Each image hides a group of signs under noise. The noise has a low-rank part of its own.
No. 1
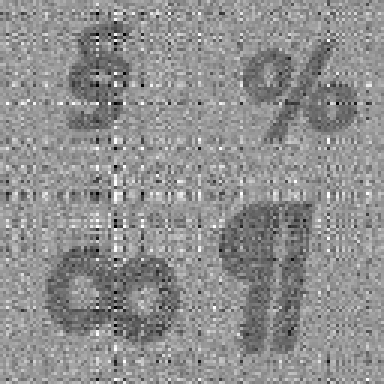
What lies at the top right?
percent sign
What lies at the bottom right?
pilcrow
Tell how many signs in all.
4
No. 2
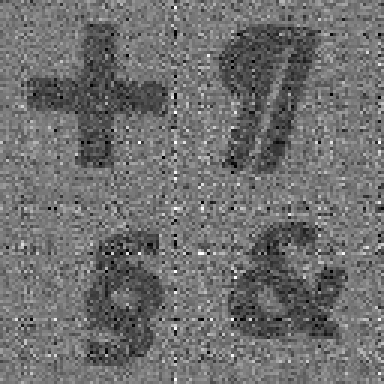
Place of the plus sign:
top left
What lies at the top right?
pilcrow
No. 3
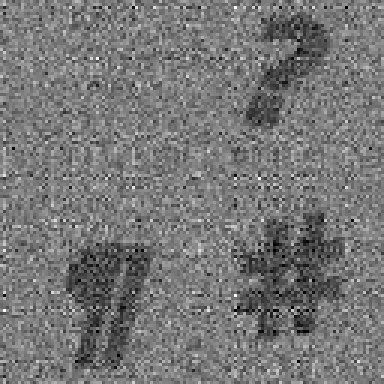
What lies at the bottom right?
hash sign
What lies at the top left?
nothing
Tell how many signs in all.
3
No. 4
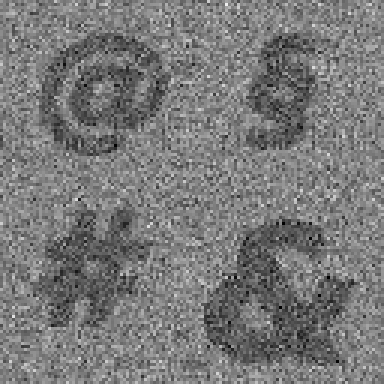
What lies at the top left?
at sign
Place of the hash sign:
bottom left
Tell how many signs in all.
4
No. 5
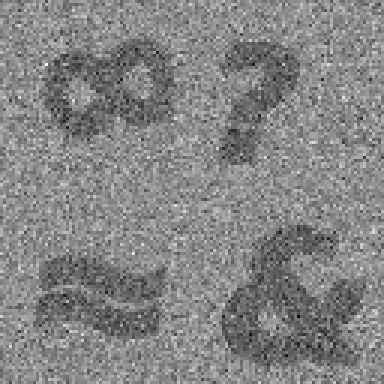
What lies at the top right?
question mark
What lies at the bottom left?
approximately sign
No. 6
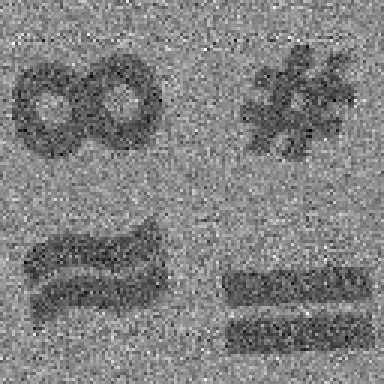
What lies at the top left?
infinity sign
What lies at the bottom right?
equals sign
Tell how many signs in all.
4
